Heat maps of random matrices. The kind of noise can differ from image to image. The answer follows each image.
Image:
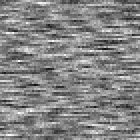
streaked along the rows
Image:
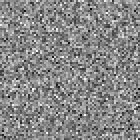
independent entries
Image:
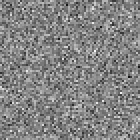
independent entries
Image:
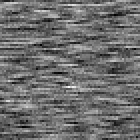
streaked along the rows
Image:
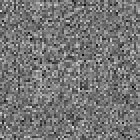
low rank plus noise
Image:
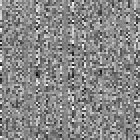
columns of uneven size
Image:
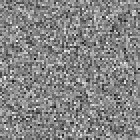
independent entries
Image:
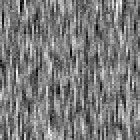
streaked along the columns
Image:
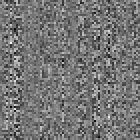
columns of uneven size
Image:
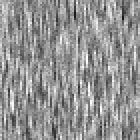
streaked along the columns
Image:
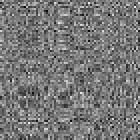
low rank plus noise
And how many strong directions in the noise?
two
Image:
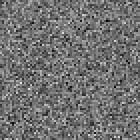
independent entries
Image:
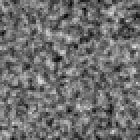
blotchy
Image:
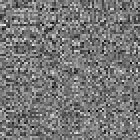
low rank plus noise
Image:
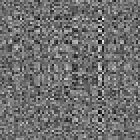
low rank plus noise
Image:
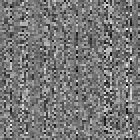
columns of uneven size
